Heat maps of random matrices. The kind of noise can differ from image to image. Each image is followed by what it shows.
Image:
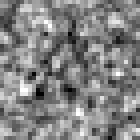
blotchy
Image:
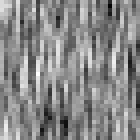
streaked along the columns
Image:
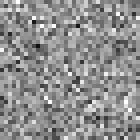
independent entries
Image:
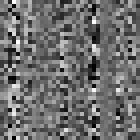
columns of uneven size
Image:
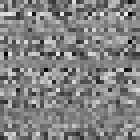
rows of uneven size
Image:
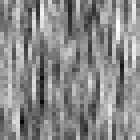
streaked along the columns
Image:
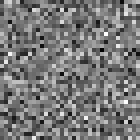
independent entries
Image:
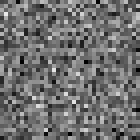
low rank plus noise
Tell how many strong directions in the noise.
five to eight
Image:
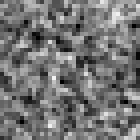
blotchy
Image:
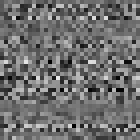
rows of uneven size
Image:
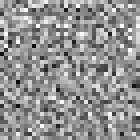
low rank plus noise
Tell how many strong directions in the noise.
five to eight
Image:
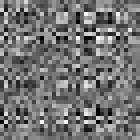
low rank plus noise
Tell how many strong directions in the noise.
one
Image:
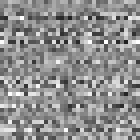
rows of uneven size
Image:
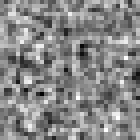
blotchy
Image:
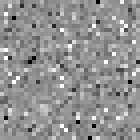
heavy tails
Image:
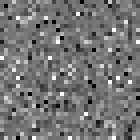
heavy tails
